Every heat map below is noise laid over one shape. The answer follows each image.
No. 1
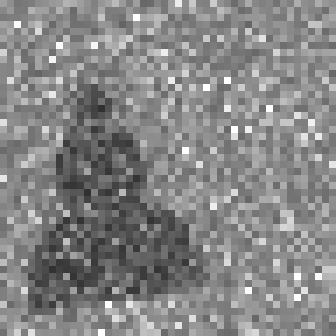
dark chess pawn
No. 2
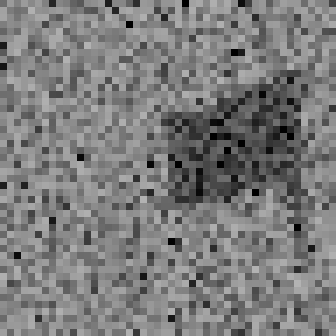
dark flag
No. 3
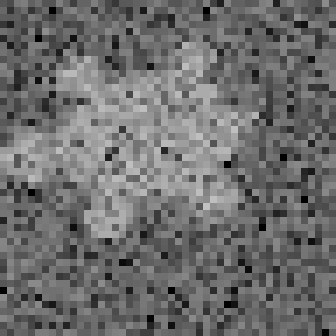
light turtle
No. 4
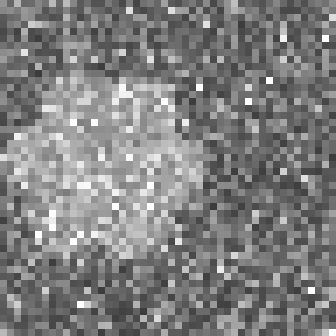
light flower
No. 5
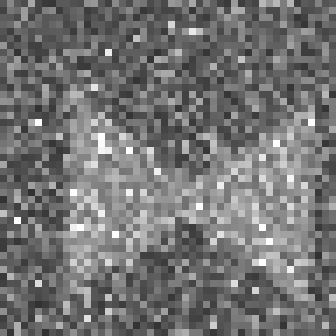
light bow tie
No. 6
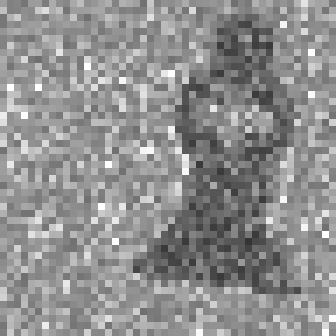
dark chess bishop
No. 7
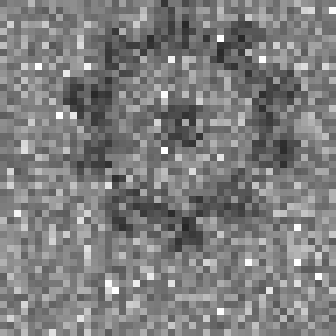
dark gear
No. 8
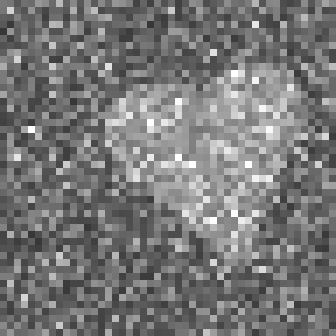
light heart
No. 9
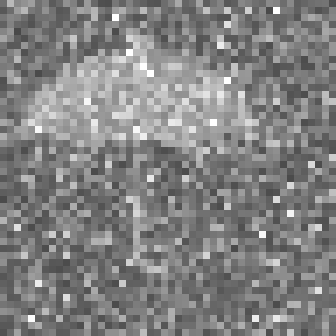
light umbrella
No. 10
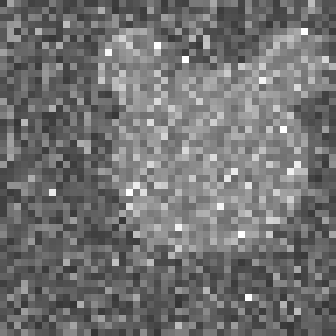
light bear's head
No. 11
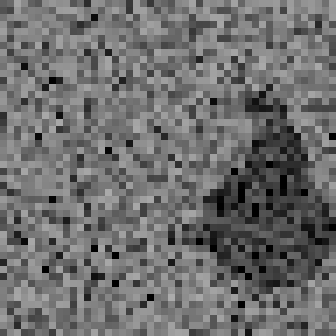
dark pear
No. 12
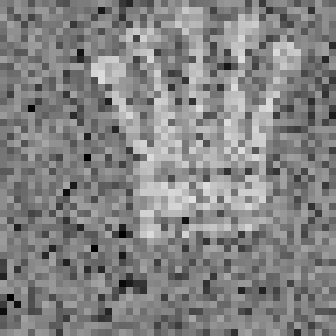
light chess queen
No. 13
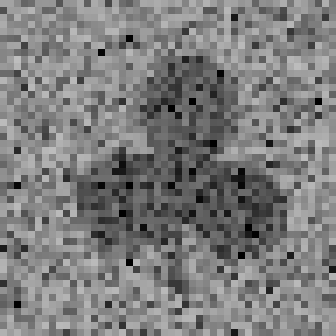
dark club
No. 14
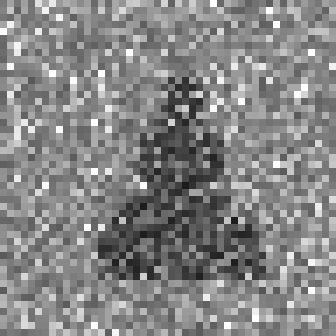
dark chess pawn
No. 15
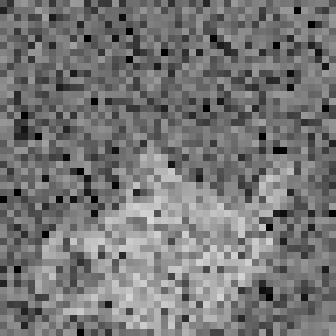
light teapot
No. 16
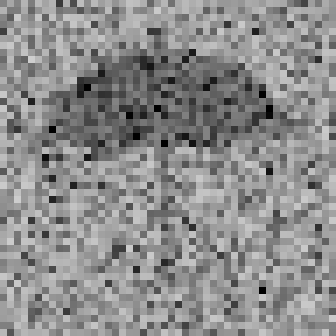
dark umbrella
